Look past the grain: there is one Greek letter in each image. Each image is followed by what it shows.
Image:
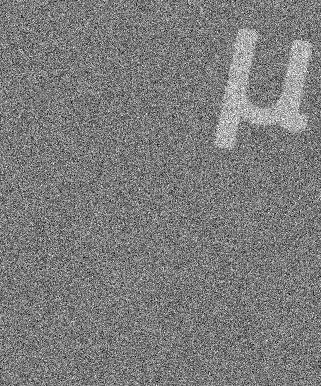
mu
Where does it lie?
top right
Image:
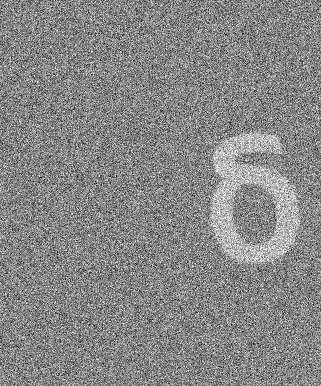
delta
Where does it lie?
middle right
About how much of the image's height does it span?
a third
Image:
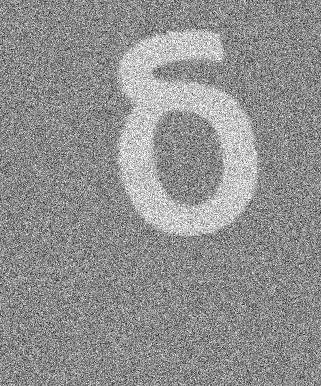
delta
